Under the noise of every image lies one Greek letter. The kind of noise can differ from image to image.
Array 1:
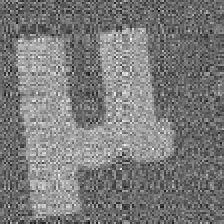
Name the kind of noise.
low rank plus noise
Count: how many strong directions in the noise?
one
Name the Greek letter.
mu
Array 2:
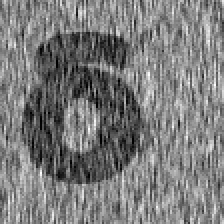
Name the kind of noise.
streaked along the columns
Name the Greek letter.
delta
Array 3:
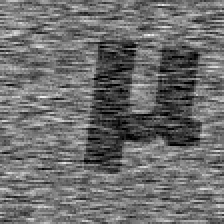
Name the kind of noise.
streaked along the rows
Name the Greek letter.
mu
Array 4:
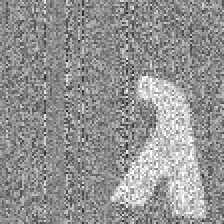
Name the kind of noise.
columns of uneven size
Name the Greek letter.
lambda
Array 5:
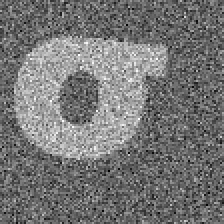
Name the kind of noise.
independent entries
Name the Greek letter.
sigma
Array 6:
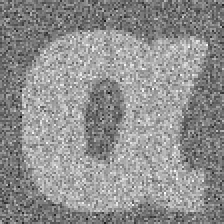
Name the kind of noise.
independent entries
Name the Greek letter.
alpha
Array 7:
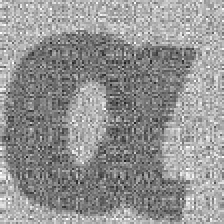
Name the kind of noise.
low rank plus noise
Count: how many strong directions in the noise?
two
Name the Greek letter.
alpha
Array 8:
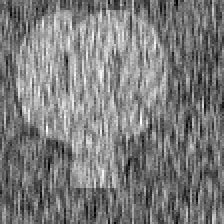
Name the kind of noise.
streaked along the columns
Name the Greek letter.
phi
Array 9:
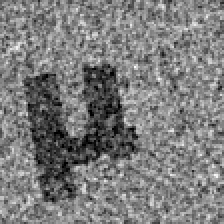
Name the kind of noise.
blotchy
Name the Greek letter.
mu
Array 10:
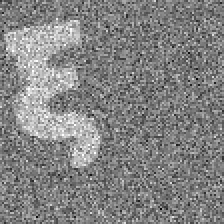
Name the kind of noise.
independent entries
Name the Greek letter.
xi
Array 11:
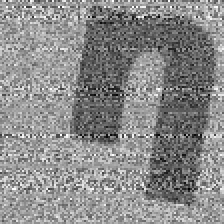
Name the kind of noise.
rows of uneven size
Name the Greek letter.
eta
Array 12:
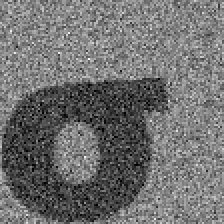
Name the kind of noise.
independent entries
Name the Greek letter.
sigma
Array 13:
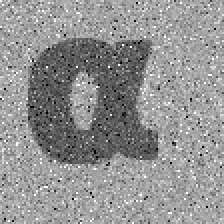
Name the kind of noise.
heavy tails
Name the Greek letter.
alpha
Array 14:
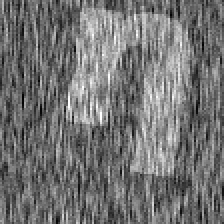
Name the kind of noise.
streaked along the columns
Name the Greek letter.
eta
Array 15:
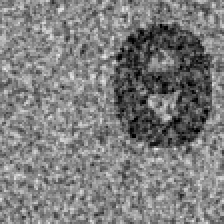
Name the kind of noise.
blotchy
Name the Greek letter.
theta
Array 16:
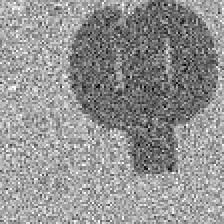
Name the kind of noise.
low rank plus noise
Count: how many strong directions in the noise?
five to eight
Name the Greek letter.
phi
